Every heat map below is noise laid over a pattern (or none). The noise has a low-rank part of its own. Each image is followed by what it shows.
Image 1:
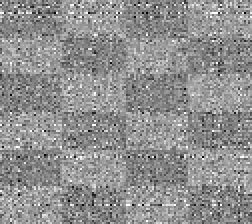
a checkerboard
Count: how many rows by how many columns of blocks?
6 by 4
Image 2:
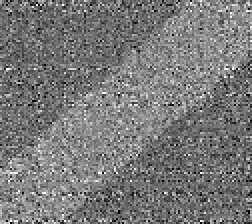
a diagonal band
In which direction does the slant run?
bottom left to top right
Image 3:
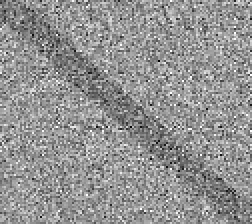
a diagonal band
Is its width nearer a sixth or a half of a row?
a sixth
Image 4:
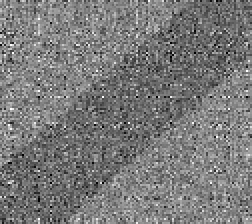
a diagonal band
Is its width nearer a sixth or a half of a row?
a half
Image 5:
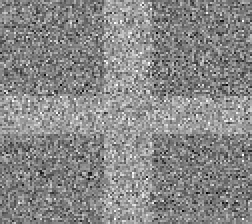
bands of rows crossing bands of columns
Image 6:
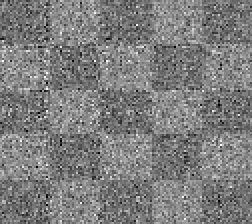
a checkerboard
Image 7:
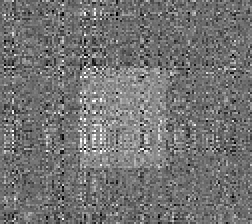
one block
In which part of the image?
centre
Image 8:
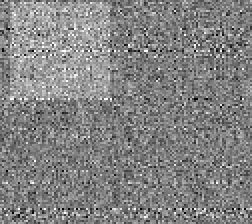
one block
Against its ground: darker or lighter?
lighter
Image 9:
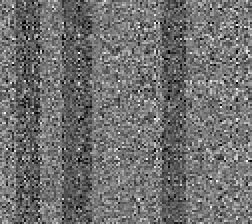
bands of columns
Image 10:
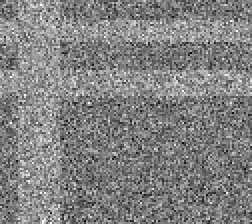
bands of rows crossing bands of columns
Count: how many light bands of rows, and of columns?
2 and 1
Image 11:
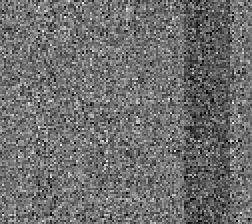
one band of columns
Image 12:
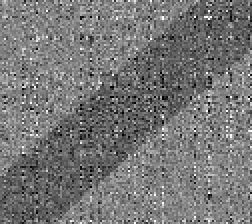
a diagonal band
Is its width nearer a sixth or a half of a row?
a half
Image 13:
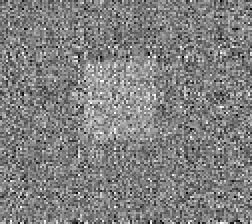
one block
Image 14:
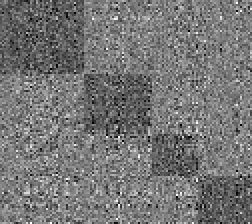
blocks along the diagonal
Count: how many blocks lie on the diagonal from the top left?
4
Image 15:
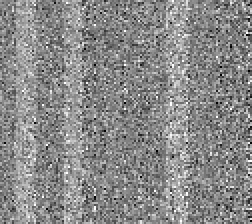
bands of columns
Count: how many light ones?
3
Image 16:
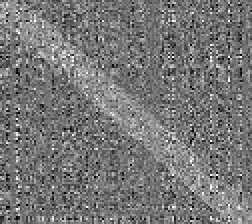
a diagonal band
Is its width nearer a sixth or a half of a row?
a sixth
